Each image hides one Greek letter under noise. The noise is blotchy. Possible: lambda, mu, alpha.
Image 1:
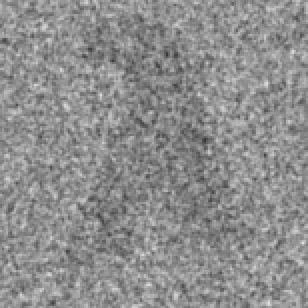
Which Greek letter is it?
lambda
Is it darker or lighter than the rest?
darker
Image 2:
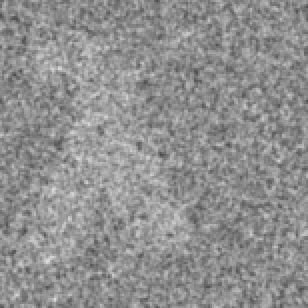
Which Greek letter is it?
lambda
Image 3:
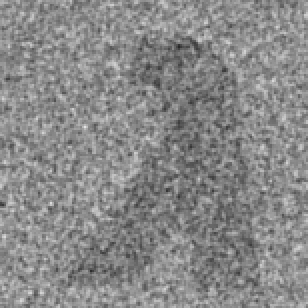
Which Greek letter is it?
lambda
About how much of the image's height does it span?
nearly all
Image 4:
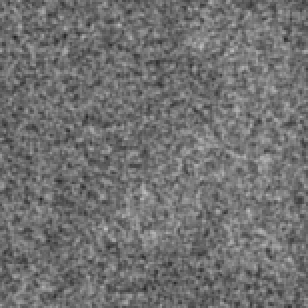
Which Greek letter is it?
lambda
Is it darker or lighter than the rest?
lighter
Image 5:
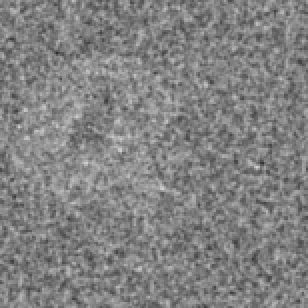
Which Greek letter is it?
alpha
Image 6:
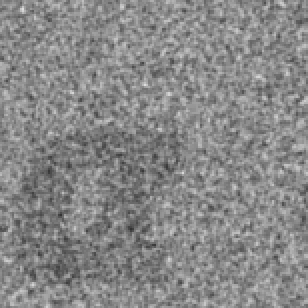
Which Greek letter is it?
alpha
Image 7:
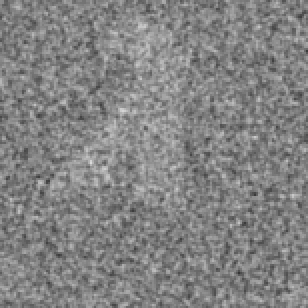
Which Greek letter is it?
lambda
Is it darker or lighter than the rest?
lighter
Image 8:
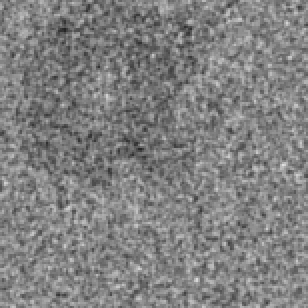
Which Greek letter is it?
alpha
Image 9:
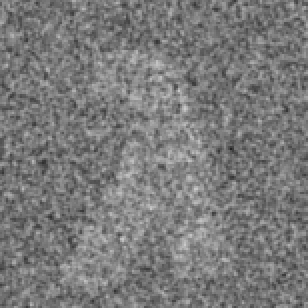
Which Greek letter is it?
lambda
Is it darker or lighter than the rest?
lighter
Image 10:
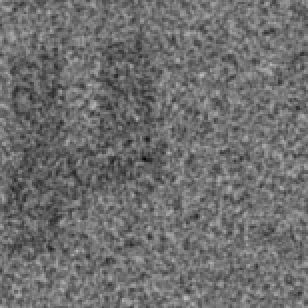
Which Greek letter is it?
mu
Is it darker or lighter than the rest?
darker
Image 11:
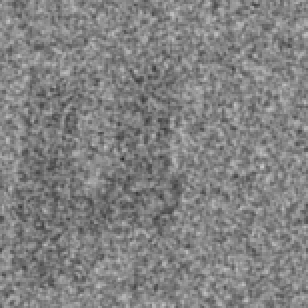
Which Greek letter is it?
mu
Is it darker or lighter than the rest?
darker
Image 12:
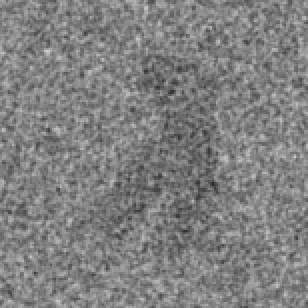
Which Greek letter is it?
lambda
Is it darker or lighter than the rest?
darker
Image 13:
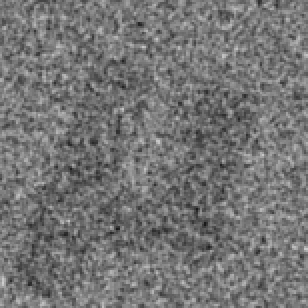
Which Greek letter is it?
mu
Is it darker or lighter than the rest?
darker
